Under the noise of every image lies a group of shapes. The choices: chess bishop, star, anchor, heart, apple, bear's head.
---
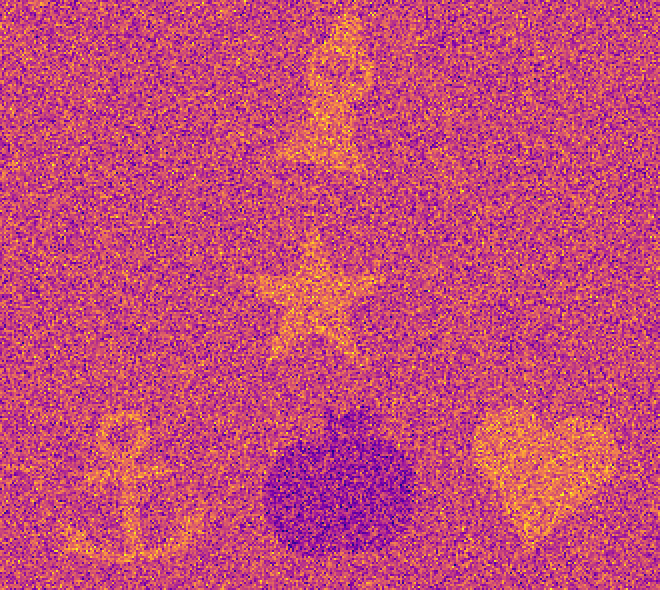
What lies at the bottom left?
anchor
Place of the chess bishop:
top middle
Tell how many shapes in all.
5
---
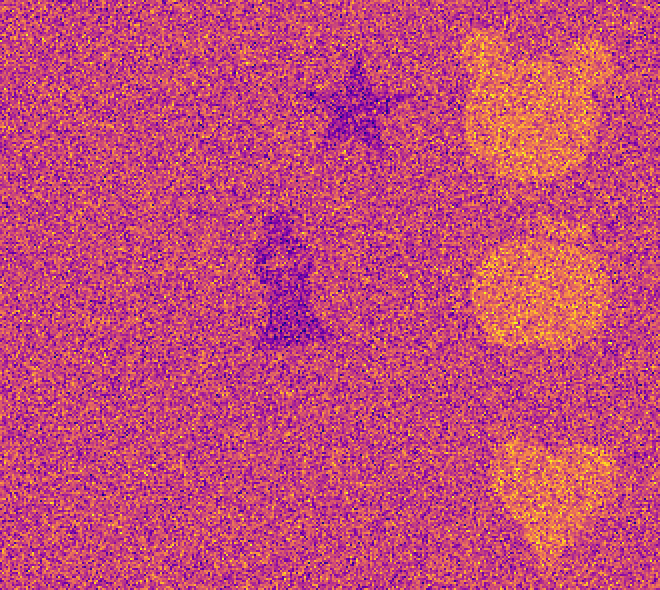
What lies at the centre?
chess bishop
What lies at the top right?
bear's head
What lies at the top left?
nothing
